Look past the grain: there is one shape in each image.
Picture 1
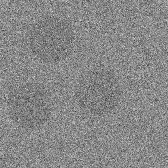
dark three dots
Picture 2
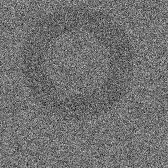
dark ring
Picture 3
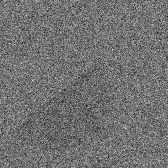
dark half disc
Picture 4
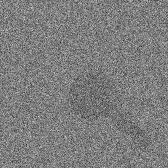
dark lollipop
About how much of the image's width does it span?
half
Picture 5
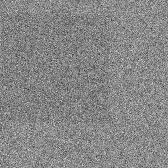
dark square
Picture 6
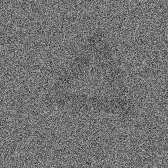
dark triangle frame
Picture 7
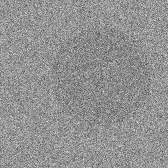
dark disc
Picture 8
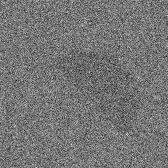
dark half disc
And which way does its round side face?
up and right
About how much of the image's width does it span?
half
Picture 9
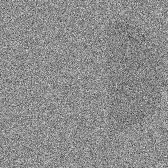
dark half disc
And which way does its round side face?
right
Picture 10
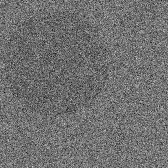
dark disc
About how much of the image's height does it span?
two thirds
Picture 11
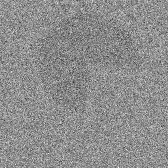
dark disc with a wedge cut out
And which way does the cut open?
down and right
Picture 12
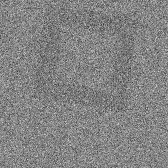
dark square frame
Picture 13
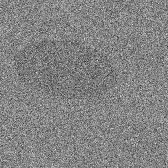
dark ellipse
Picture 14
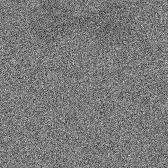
dark dumbbell
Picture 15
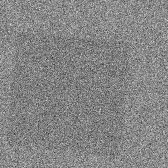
dark square
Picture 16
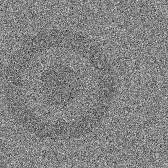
dark bullseye
